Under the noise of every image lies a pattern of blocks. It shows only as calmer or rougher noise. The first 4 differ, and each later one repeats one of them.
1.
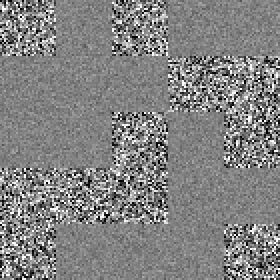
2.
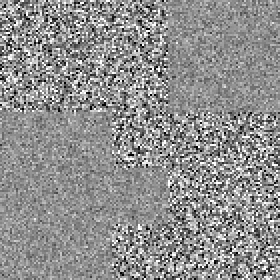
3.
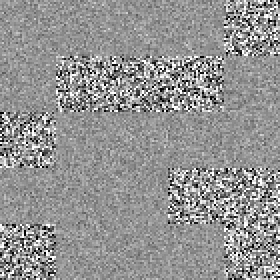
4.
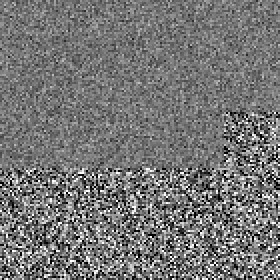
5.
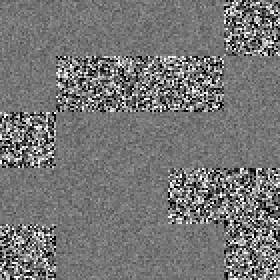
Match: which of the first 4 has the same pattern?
3
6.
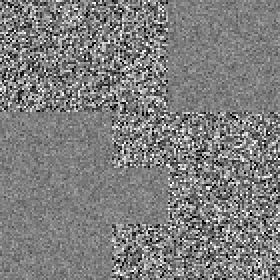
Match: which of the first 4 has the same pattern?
2
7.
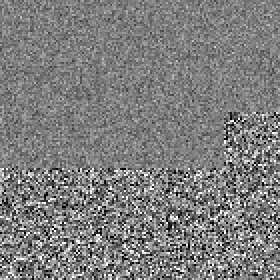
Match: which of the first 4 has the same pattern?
4
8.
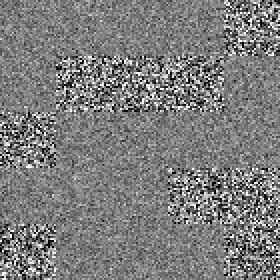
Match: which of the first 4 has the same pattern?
3
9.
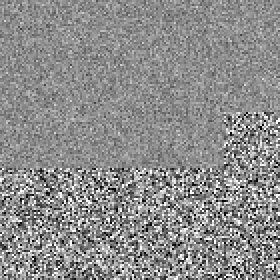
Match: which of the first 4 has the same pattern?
4
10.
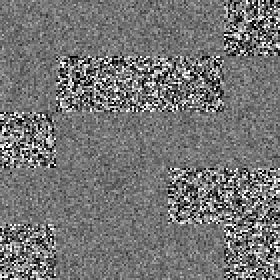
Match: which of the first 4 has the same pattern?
3
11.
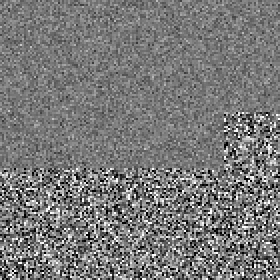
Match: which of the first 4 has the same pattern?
4
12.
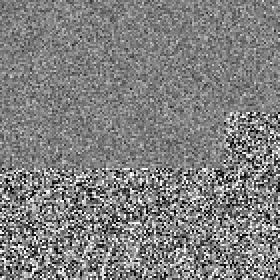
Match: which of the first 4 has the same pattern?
4
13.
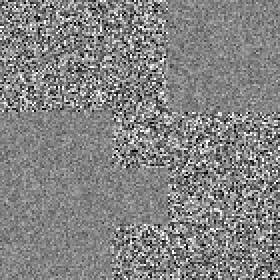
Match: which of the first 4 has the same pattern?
2
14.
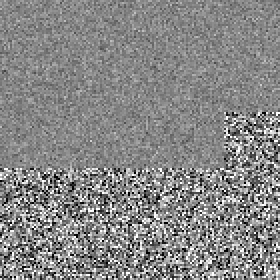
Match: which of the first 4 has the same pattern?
4
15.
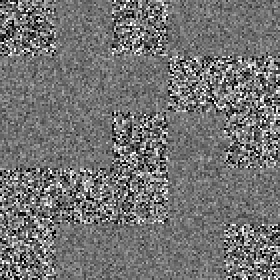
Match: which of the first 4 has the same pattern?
1
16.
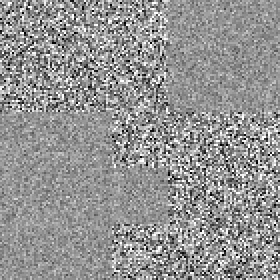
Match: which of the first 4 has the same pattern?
2
